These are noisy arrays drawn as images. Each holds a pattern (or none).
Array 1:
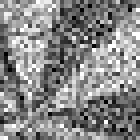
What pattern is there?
spokes from one point
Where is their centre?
bottom left
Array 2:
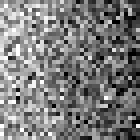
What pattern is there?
a smooth slope
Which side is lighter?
left
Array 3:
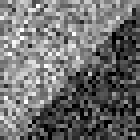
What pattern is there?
a sharp edge
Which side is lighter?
top left
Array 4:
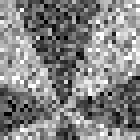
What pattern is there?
spokes from one point
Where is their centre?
bottom middle
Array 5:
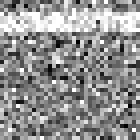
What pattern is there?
one horizontal stripe
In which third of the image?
top
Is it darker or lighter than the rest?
lighter
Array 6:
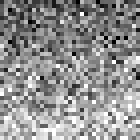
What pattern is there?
a smooth slope
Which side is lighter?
bottom
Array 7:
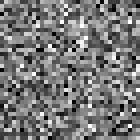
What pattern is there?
only noise
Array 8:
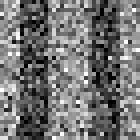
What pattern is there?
vertical stripes
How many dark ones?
2
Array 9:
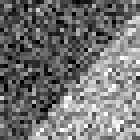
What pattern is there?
a sharp edge
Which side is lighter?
bottom right
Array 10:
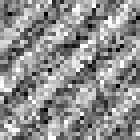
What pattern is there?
diagonal stripes
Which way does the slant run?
bottom left to top right
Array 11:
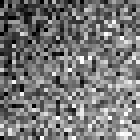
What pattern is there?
a smooth slope
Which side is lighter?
bottom right
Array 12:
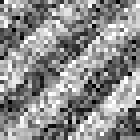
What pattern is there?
diagonal stripes
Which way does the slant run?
bottom left to top right
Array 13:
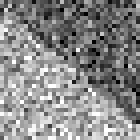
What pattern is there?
a sharp edge
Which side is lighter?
bottom left
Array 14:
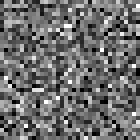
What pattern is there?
only noise
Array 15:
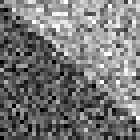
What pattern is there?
a sharp edge
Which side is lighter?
top right
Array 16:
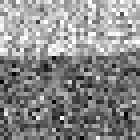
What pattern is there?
a sharp edge
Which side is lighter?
top
